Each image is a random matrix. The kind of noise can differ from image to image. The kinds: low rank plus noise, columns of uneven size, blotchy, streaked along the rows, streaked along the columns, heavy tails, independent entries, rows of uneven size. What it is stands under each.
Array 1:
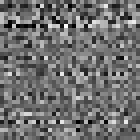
rows of uneven size
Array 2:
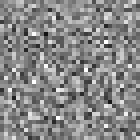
low rank plus noise
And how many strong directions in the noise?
three or four
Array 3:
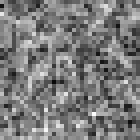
blotchy
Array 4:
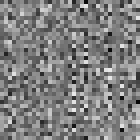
columns of uneven size
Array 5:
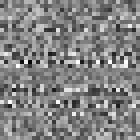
rows of uneven size
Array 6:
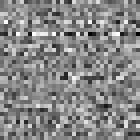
rows of uneven size
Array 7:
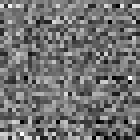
rows of uneven size
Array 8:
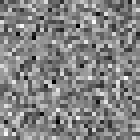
independent entries
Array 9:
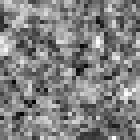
blotchy
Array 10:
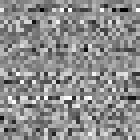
rows of uneven size
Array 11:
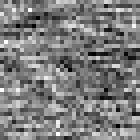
streaked along the rows
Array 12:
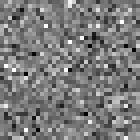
heavy tails
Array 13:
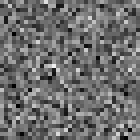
independent entries
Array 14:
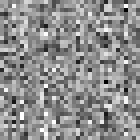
columns of uneven size
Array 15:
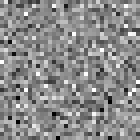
heavy tails
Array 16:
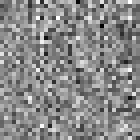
low rank plus noise
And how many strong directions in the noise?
one
